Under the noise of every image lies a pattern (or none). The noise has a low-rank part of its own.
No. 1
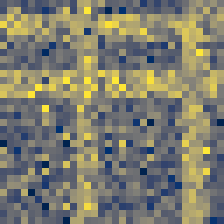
bands of rows crossing bands of columns
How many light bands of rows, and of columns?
2 and 2
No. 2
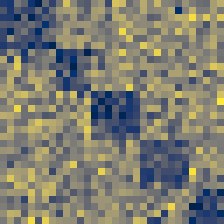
blocks along the diagonal
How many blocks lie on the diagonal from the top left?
5
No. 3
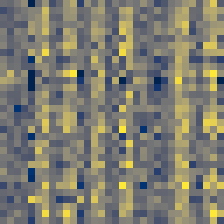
bands of columns
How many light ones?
6
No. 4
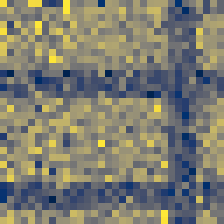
bands of rows crossing bands of columns
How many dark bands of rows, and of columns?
2 and 1
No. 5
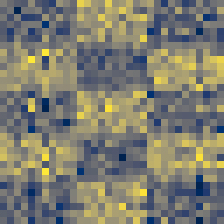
a checkerboard
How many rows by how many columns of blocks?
5 by 3
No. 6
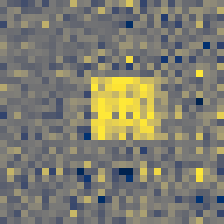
one block
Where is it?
centre
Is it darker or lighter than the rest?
lighter
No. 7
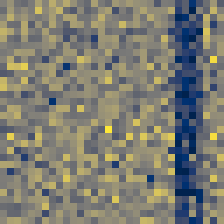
one band of columns
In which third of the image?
right
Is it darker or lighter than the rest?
darker
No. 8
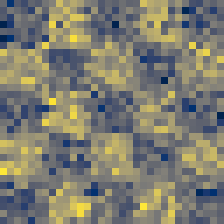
a checkerboard
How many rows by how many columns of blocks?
5 by 5
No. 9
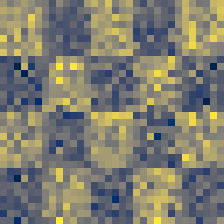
a checkerboard
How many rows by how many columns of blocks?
4 by 5
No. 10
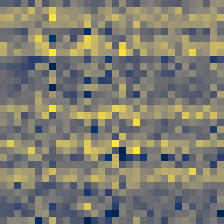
bands of rows
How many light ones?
5
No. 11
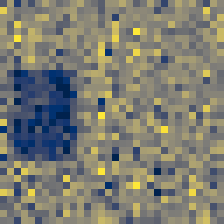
one block
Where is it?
middle left
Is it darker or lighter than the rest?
darker
